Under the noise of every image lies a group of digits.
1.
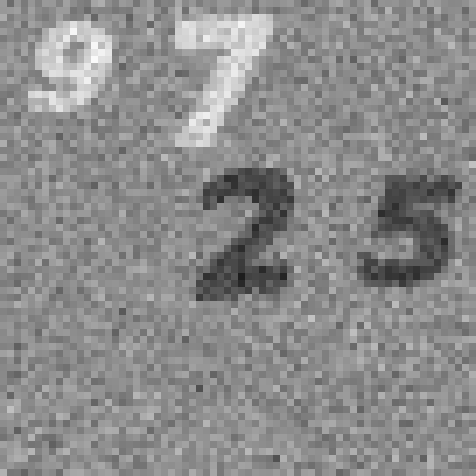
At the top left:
9
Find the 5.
middle right
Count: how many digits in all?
4
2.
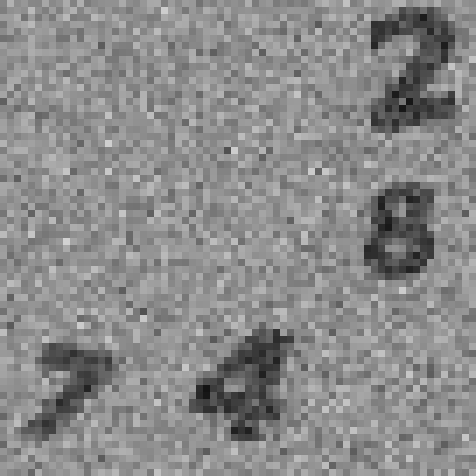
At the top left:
nothing
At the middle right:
8
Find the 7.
bottom left
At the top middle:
nothing
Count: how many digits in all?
4
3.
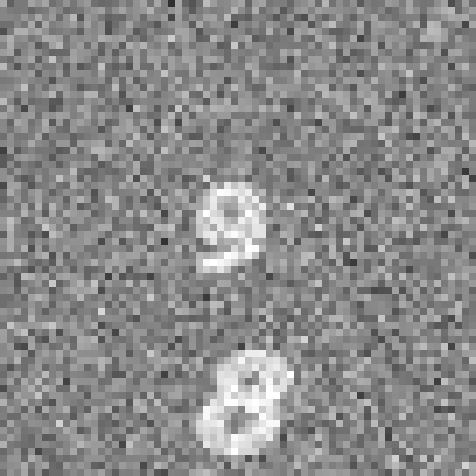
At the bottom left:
nothing
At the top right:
nothing
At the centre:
9
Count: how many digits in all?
2
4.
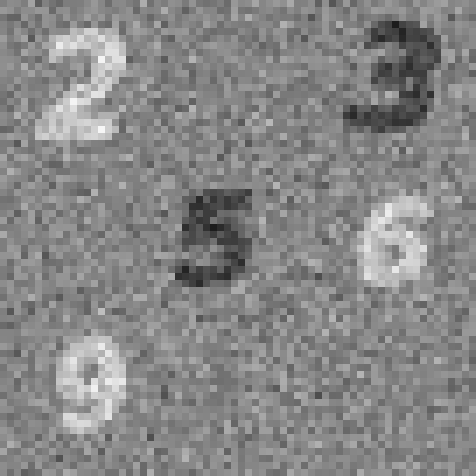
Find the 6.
middle right
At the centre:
5
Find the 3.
top right
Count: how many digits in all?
5
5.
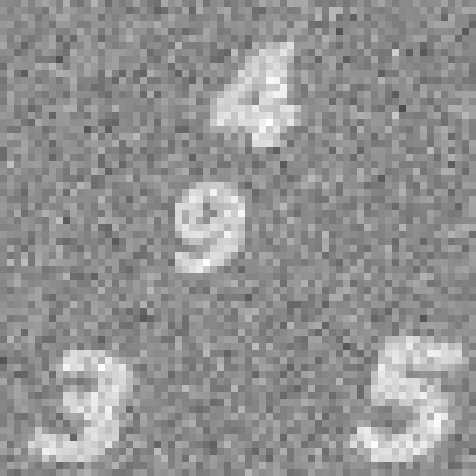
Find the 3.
bottom left
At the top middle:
4
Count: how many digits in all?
4
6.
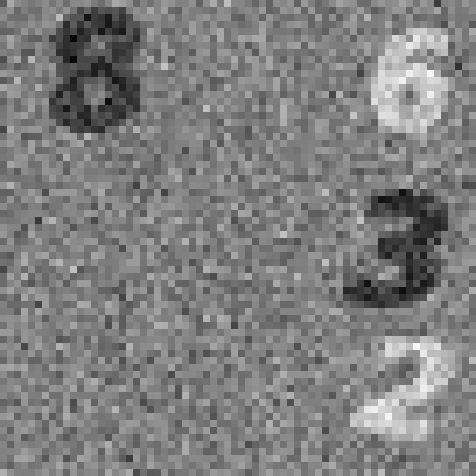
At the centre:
nothing
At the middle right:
3
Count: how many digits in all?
4
